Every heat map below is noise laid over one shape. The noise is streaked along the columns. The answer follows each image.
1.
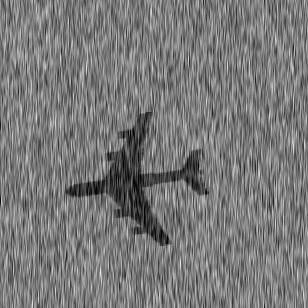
airplane
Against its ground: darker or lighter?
darker
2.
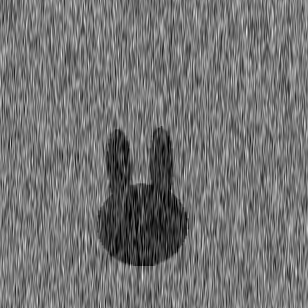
rabbit's head
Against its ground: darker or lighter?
darker
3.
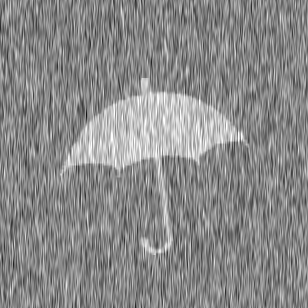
umbrella
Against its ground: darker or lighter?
lighter
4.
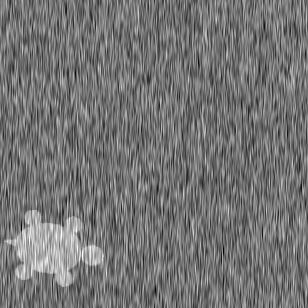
turtle
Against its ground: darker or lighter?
lighter
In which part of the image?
bottom left
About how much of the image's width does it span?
a third
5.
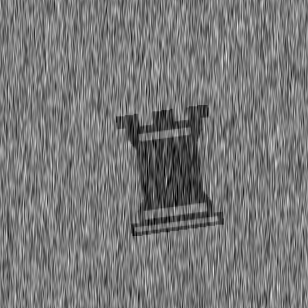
chess rook
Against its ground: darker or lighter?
darker
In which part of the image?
centre
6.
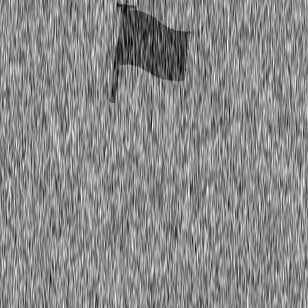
flag
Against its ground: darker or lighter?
darker
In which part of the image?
top middle
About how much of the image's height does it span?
a third
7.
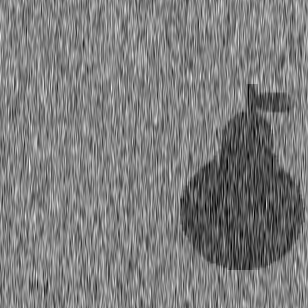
pear
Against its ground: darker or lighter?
darker
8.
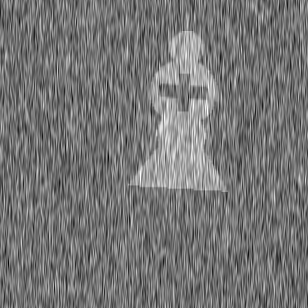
chess bishop
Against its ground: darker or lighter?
lighter
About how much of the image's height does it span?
half
